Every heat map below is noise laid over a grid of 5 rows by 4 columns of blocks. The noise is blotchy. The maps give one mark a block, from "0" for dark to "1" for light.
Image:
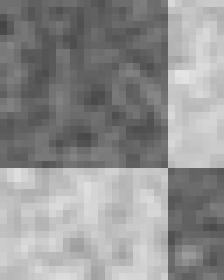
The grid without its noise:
0 0 0 1
0 0 0 1
0 0 0 1
1 1 1 0
1 1 1 0
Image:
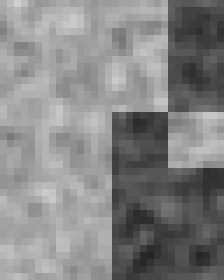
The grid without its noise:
1 1 1 0
1 1 1 0
1 1 0 1
1 1 0 0
1 1 0 0
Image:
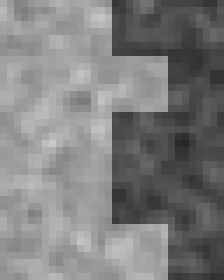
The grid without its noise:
1 1 0 0
1 1 1 0
1 1 0 0
1 1 0 0
1 1 1 0
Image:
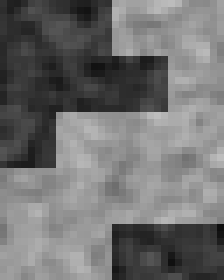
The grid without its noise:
0 0 1 1
0 0 0 1
0 1 1 1
1 1 1 1
1 1 0 0
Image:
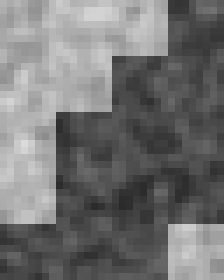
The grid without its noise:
1 1 1 0
1 1 0 0
1 0 0 0
1 0 0 0
0 0 0 1
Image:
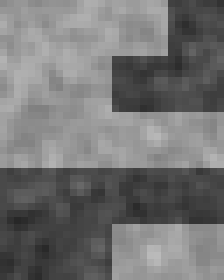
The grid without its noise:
1 1 1 0
1 1 0 0
1 1 1 1
0 0 0 0
0 0 1 1
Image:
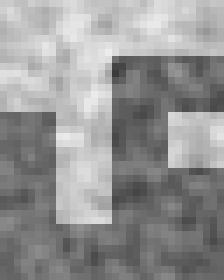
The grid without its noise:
1 1 1 1
1 1 0 0
0 1 0 1
0 1 0 0
0 0 0 0
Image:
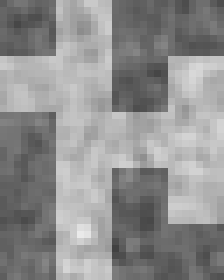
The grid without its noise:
0 1 0 0
1 1 0 1
0 1 1 1
0 1 0 1
0 1 0 0
